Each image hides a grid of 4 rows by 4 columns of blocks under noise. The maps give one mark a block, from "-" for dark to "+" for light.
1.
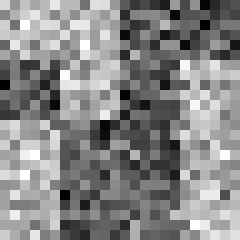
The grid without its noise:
+ + - -
- + - +
+ - - +
+ - - +
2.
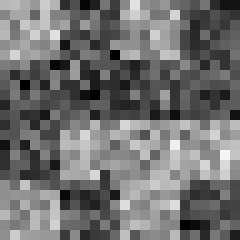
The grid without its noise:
+ - + -
- - - -
- + + +
+ - + -
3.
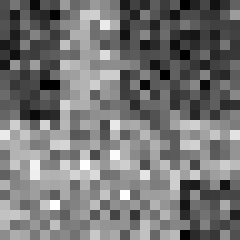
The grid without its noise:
- + - -
- + - -
+ + + +
+ + + -
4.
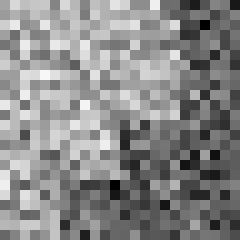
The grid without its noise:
+ + + -
+ + + -
+ + - -
+ - - -
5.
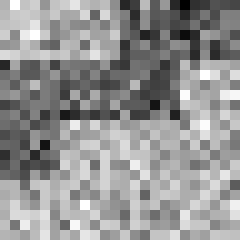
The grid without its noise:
+ + - -
- - - +
- + + +
+ + + +
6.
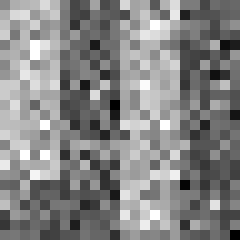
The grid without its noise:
+ - + -
+ - + -
+ - + -
- - + -
